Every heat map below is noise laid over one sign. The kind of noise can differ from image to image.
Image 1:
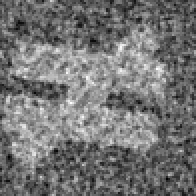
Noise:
blotchy
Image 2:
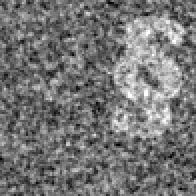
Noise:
blotchy
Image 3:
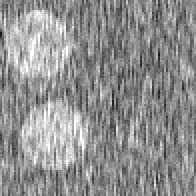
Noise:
streaked along the columns
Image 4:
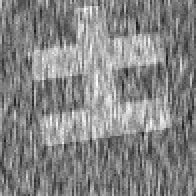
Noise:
streaked along the columns
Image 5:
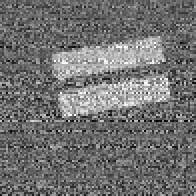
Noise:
rows of uneven size
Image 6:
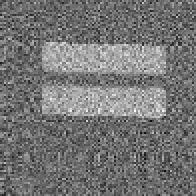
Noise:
low rank plus noise
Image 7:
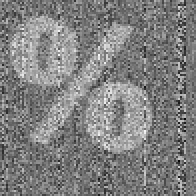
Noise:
columns of uneven size
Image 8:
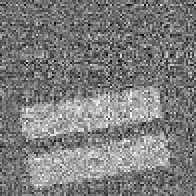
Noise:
low rank plus noise
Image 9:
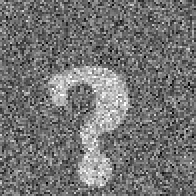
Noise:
independent entries
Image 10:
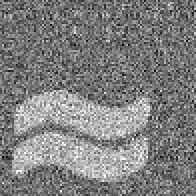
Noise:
low rank plus noise
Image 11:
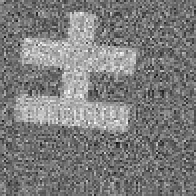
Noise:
low rank plus noise
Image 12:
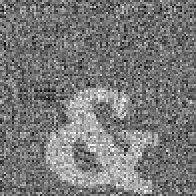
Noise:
low rank plus noise
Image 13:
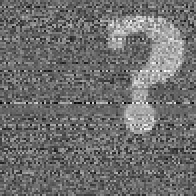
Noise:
rows of uneven size
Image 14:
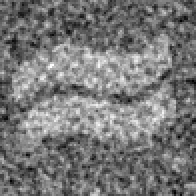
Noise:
blotchy
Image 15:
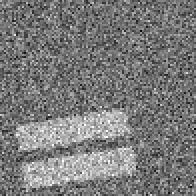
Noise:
independent entries
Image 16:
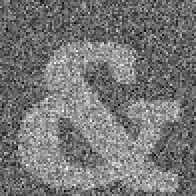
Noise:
independent entries
